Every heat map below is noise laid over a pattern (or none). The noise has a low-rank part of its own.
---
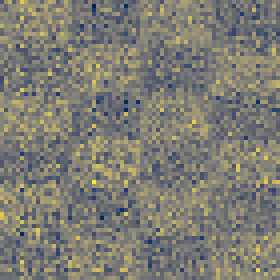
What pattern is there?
a checkerboard
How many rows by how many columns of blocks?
6 by 4
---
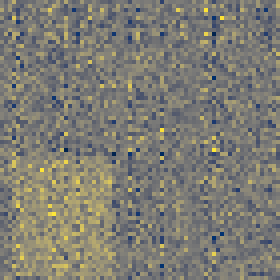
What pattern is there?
one block
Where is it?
bottom left
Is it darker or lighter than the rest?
lighter
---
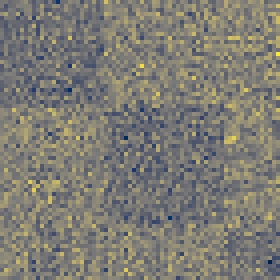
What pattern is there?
blocks along the diagonal
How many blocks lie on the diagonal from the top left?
3
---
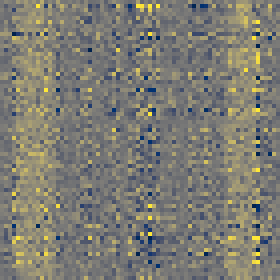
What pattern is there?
bands of columns
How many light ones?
2
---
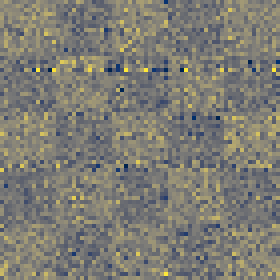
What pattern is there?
a checkerboard
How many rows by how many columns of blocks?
5 by 5
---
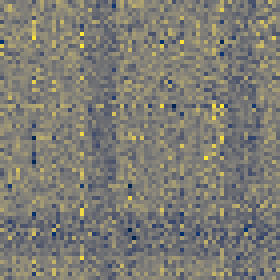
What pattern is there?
bands of rows crossing bands of columns
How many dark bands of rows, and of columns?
1 and 2
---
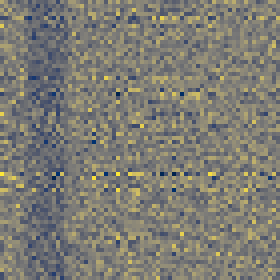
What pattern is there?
one band of columns
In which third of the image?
left
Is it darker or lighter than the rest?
darker
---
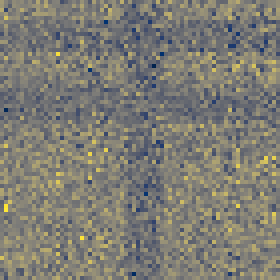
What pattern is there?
bands of rows crossing bands of columns
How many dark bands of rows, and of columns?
2 and 1
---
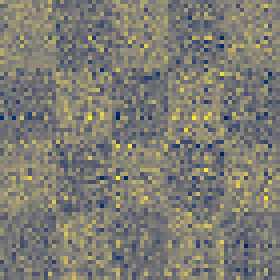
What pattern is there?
a checkerboard
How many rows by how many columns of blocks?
4 by 5
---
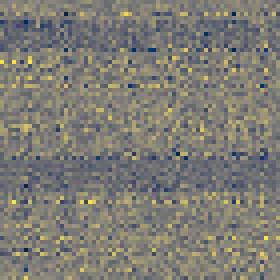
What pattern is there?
bands of rows
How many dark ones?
2
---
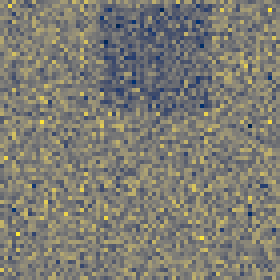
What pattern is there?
one block
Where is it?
top middle
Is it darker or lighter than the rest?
darker
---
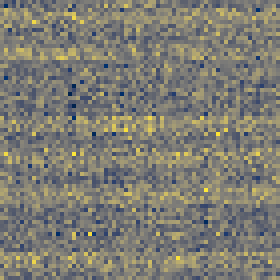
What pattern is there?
bands of rows
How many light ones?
6
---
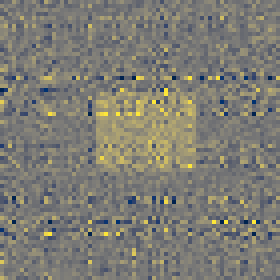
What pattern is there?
one block
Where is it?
centre
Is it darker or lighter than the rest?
lighter
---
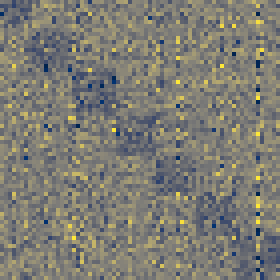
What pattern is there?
blocks along the diagonal
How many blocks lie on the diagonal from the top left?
7
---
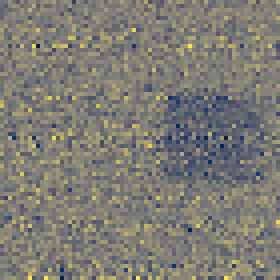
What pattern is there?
one block
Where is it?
middle right
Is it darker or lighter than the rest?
darker
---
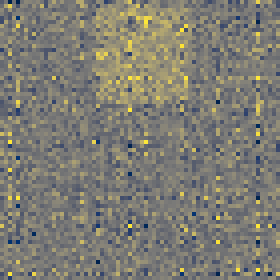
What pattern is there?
one block
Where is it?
top middle
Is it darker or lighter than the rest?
lighter
